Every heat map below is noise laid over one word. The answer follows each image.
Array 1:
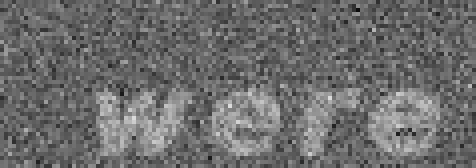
were
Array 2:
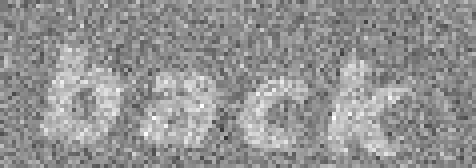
back
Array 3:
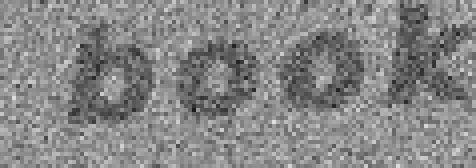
book
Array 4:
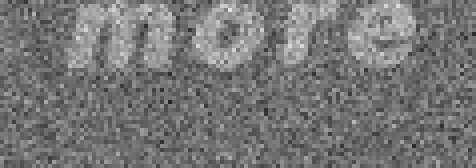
more
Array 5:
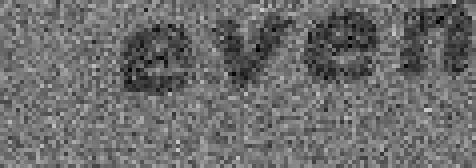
even
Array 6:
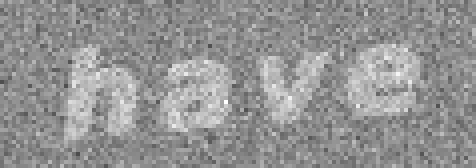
have
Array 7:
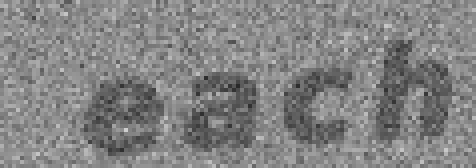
each
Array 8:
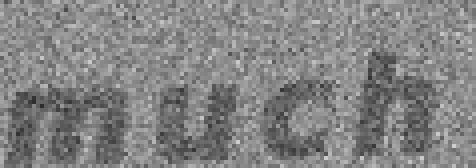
much
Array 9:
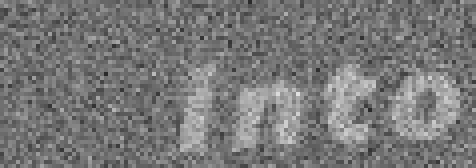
into
